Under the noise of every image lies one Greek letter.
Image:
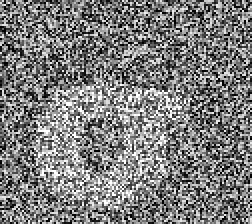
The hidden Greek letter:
sigma
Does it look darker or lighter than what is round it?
lighter
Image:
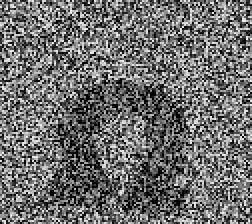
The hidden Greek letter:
omega
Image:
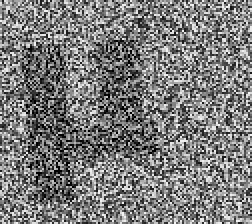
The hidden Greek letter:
mu
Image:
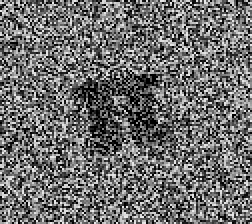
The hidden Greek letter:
pi
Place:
centre
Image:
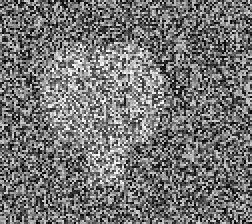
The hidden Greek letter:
phi
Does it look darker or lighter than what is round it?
lighter
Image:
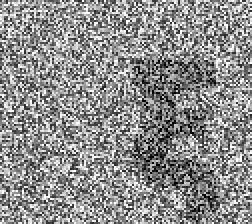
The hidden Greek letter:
xi
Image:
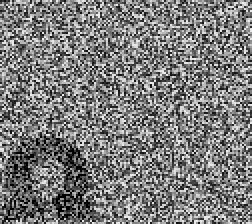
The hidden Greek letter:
omega
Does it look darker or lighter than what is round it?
darker
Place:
bottom left
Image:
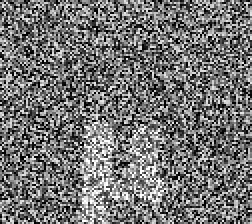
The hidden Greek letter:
mu
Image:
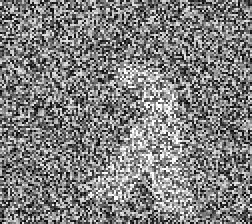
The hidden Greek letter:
lambda
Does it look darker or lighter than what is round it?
lighter
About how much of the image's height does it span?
two thirds
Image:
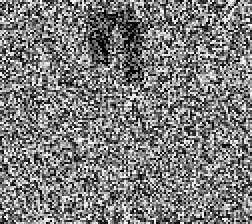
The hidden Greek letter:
eta
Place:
top middle
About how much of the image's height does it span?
a third
